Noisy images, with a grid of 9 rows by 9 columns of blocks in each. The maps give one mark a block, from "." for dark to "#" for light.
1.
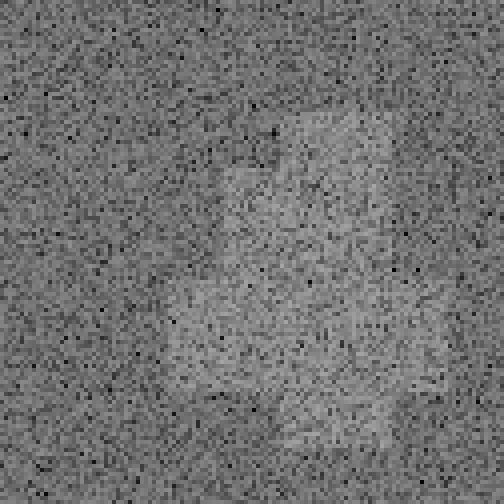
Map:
.........
.........
.....##..
....###..
....###..
...#####.
...#####.
.....##..
.........
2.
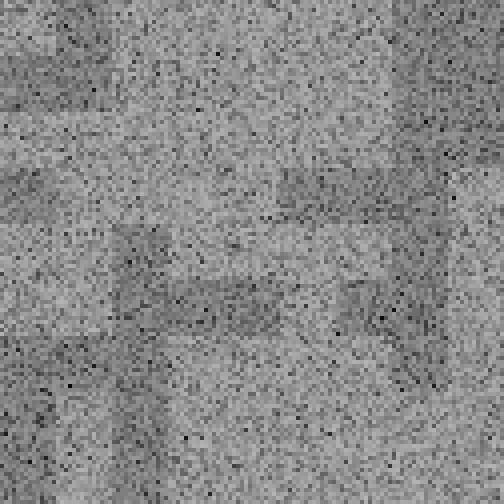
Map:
#.#####..
..#####..
#######..
.####...#
##.####.#
##...#..#
...####.#
.#.######
.#.######
